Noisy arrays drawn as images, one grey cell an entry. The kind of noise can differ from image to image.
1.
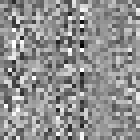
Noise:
columns of uneven size
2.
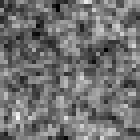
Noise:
blotchy
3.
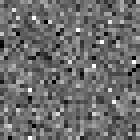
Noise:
heavy tails
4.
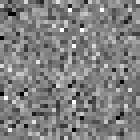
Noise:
heavy tails
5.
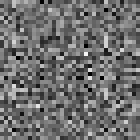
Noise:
low rank plus noise
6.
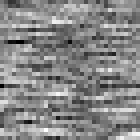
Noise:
streaked along the rows
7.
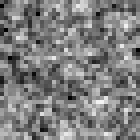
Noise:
blotchy
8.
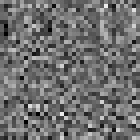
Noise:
low rank plus noise
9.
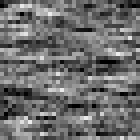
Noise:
streaked along the rows
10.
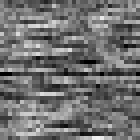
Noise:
streaked along the rows
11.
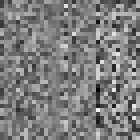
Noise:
columns of uneven size
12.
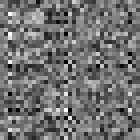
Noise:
low rank plus noise
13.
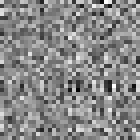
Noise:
low rank plus noise
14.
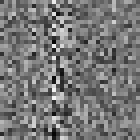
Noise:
columns of uneven size
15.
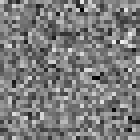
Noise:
independent entries
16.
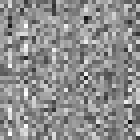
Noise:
columns of uneven size
